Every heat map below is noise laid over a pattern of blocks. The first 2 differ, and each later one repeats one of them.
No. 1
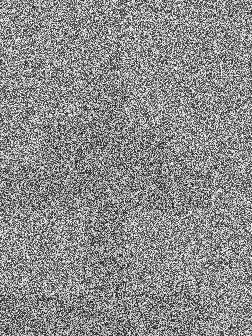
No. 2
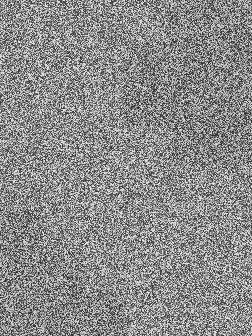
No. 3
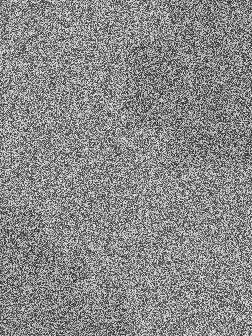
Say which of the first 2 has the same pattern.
2
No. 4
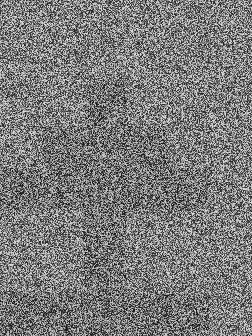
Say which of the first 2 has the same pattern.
1
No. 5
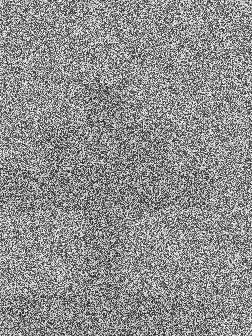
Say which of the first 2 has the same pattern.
1
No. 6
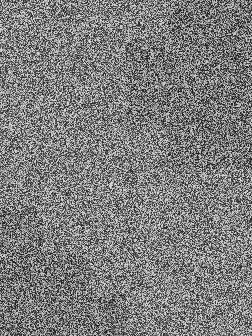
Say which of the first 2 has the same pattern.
2
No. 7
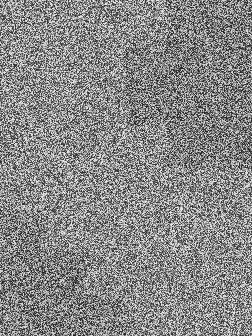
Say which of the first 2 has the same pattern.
2
